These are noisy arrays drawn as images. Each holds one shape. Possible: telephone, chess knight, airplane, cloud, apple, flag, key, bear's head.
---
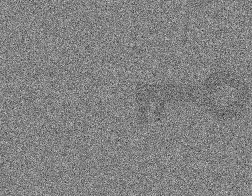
key
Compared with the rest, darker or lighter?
darker
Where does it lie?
middle right
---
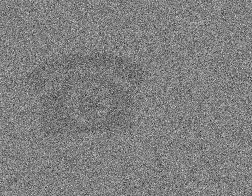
telephone
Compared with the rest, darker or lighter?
darker
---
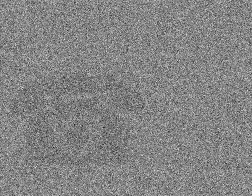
telephone
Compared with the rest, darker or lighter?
darker
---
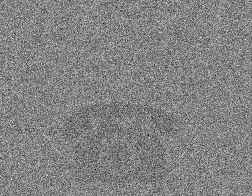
telephone
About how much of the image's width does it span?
half
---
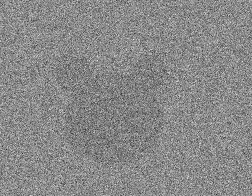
bear's head
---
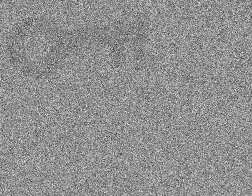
key
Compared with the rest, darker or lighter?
darker
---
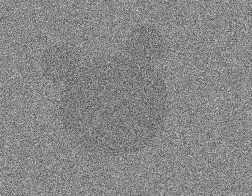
bear's head
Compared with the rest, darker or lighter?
darker
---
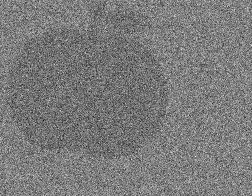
apple
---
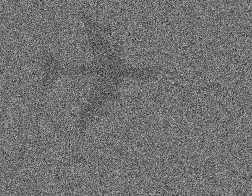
airplane
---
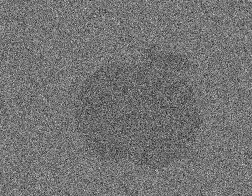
apple
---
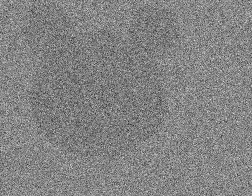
bear's head
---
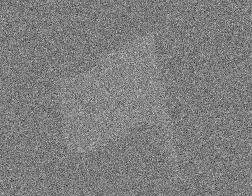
flag
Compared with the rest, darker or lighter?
lighter
